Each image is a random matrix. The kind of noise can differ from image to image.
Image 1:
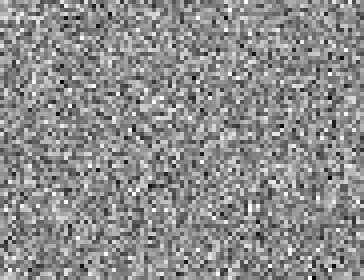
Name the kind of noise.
independent entries
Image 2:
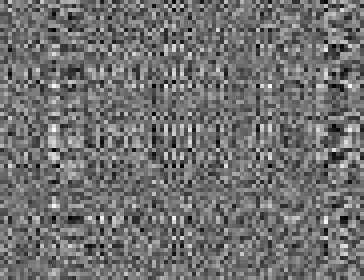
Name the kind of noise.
low rank plus noise
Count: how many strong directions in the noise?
two
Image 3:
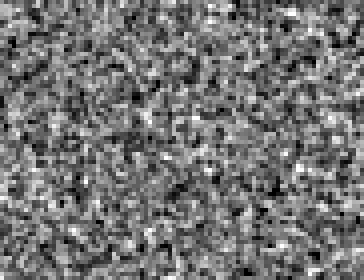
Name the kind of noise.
blotchy
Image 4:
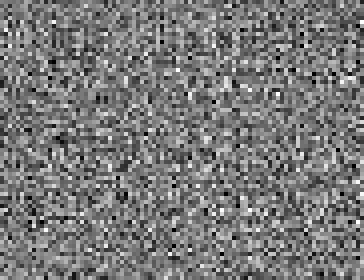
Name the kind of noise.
low rank plus noise
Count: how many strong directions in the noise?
five to eight
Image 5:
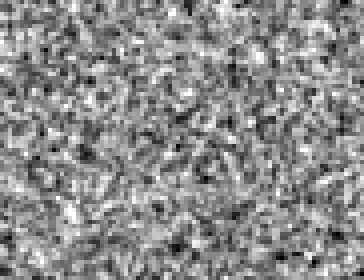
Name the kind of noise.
blotchy
